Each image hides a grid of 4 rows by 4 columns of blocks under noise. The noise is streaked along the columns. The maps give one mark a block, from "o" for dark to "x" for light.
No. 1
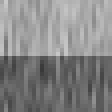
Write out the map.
x x x x
x x x x
o o o o
o o o o
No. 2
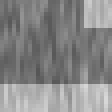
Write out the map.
o o o x
o o o o
o o o o
x x x x
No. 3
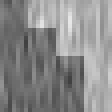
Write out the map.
o x x x
o o x x
o o o x
o o o x
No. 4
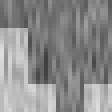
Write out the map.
o o o o
x o o o
x o o o
x x o x
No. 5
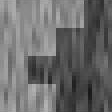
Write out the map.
x x x o
x x o o
x o o o
x x o o
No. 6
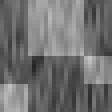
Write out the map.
o x x o
o x x o
o o o x
x o o o
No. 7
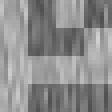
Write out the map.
x o x o
x o o x
x x x x
x o o o
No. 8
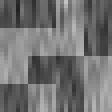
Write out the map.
o o x o
x x x o
x o o x
o x o x
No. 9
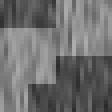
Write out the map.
o o x x
x x x x
x x o o
x o o o
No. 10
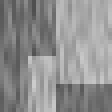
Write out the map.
o o x x
o o x x
o x x x
o x o o
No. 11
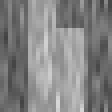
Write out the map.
o x o o
o x x o
o x x o
o x x o
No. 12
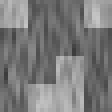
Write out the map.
x o o x
o o o o
o o x o
o x x o
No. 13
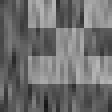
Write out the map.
o x o x
o o x o
o x x x
o o o o
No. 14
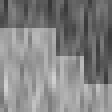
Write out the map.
o o o o
x x o o
x x x o
x x x x
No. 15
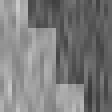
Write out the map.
x o o o
x x o o
x x o o
x x x o
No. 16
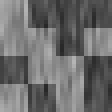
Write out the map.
x o o o
x x o x
o x x o
x o x o
